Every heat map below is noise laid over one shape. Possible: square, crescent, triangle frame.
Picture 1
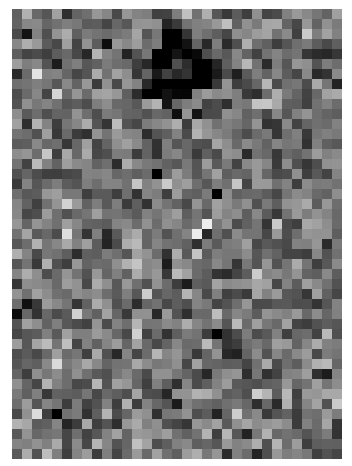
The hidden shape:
triangle frame
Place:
top middle
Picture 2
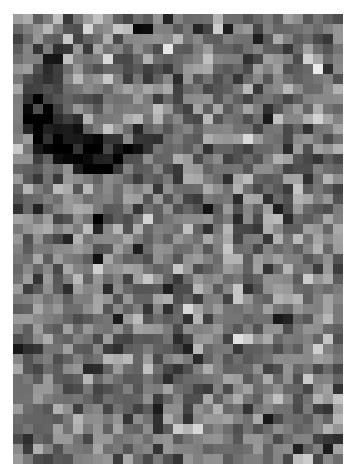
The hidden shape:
crescent
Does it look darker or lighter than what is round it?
darker
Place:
top left
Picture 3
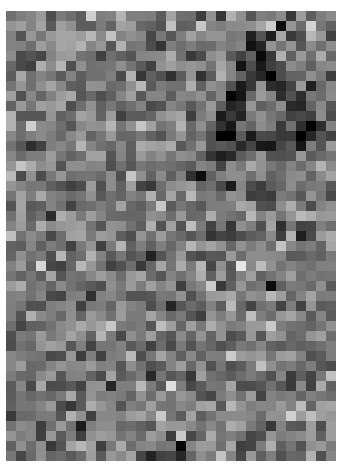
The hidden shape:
triangle frame
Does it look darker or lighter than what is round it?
darker
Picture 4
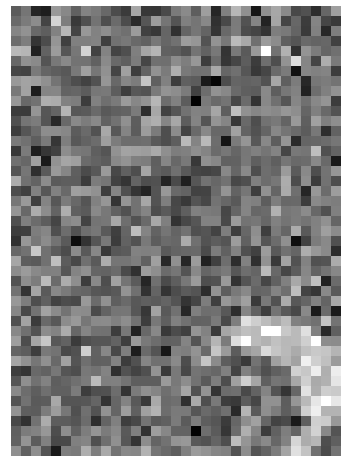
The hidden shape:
crescent
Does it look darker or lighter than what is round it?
lighter
